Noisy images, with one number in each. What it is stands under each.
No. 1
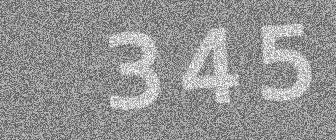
345
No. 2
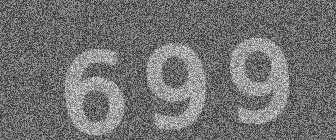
699
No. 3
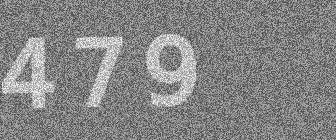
479
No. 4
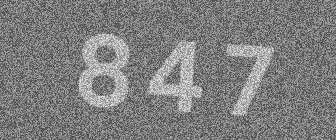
847
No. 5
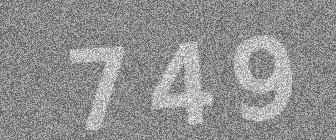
749
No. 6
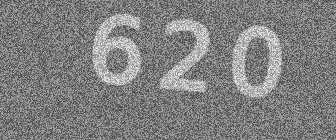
620
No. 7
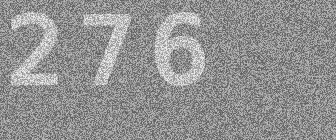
276
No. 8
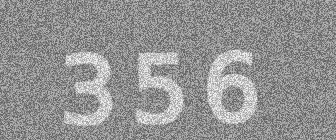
356
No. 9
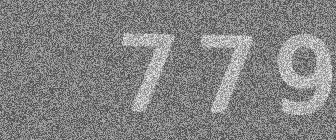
779
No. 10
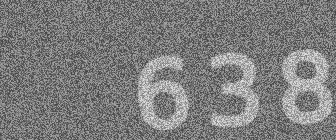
638
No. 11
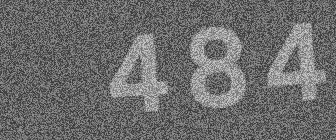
484
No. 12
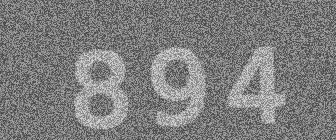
894
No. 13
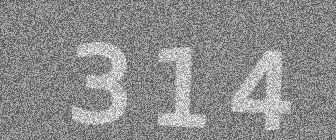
314
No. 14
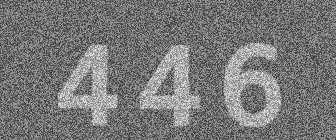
446
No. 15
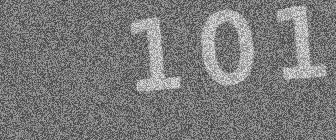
101
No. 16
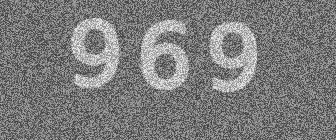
969
